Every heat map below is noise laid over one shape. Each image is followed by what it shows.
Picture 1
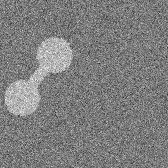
dumbbell
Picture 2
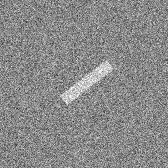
bar
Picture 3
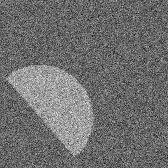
half disc
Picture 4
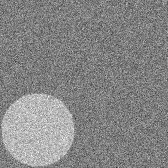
disc
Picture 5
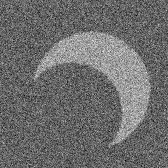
crescent
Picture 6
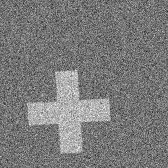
cross
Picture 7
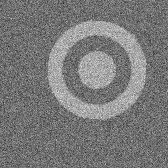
bullseye
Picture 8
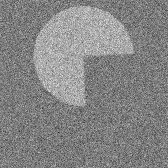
disc with a wedge cut out
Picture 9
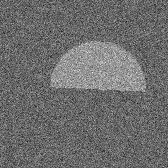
half disc
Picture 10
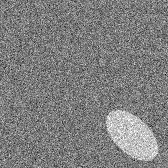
ellipse
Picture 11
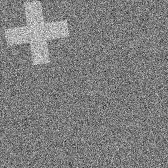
cross
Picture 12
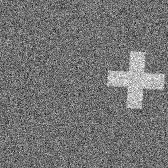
cross
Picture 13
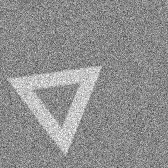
triangle frame
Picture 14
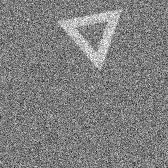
triangle frame
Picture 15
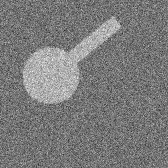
lollipop
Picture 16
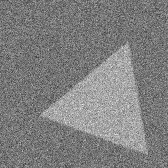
triangle
